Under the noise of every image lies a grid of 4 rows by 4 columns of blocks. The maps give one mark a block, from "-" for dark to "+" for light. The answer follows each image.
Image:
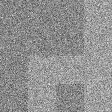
- - - +
- - - +
- + + +
- + - +
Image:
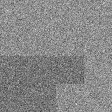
+ + + +
+ + + +
- - - +
- - + +
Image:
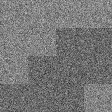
+ + + +
+ + - -
+ - - -
- - - +
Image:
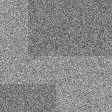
+ - - -
+ - - -
+ + + +
- - + +
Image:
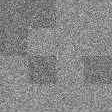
- - + +
- + + +
+ - + -
+ + + +
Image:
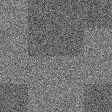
+ - - -
+ - - +
+ + + +
- + + -
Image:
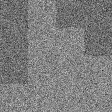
- + - -
- + + -
- + + +
+ + + +
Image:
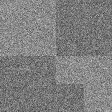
+ + - -
+ + - -
- - + +
- - - +
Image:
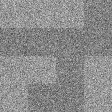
+ + + -
- - - -
+ + - +
+ - - +
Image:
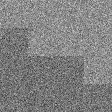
+ + + +
- + + +
- - - +
- - - -
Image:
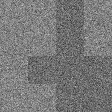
+ + - +
+ + - +
+ - - -
+ + - -
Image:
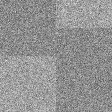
- - + +
- - - -
+ + - -
+ + - -
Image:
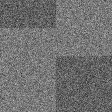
- - + +
+ + + +
+ + - -
+ + - -
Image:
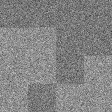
- - - -
+ + - -
+ + - +
+ - + +
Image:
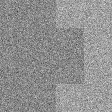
- - + +
- - - +
- - - +
- - + +
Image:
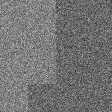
+ + - -
+ + - -
+ + - -
+ - - -
